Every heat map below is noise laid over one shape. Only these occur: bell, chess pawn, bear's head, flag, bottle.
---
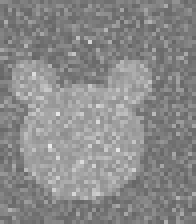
light bear's head
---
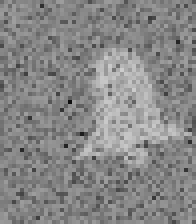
light bell
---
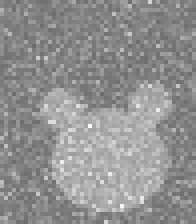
light bear's head
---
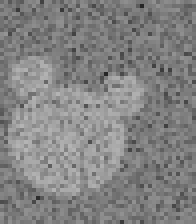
light bear's head
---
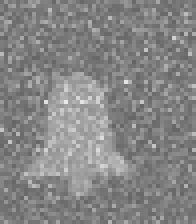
light bell
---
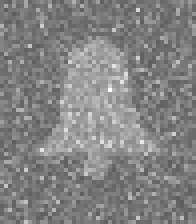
light bell
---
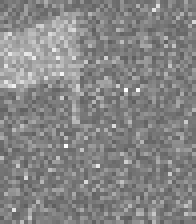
light flag
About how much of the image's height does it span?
half
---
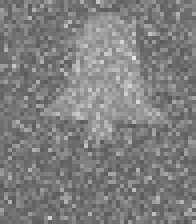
light bell
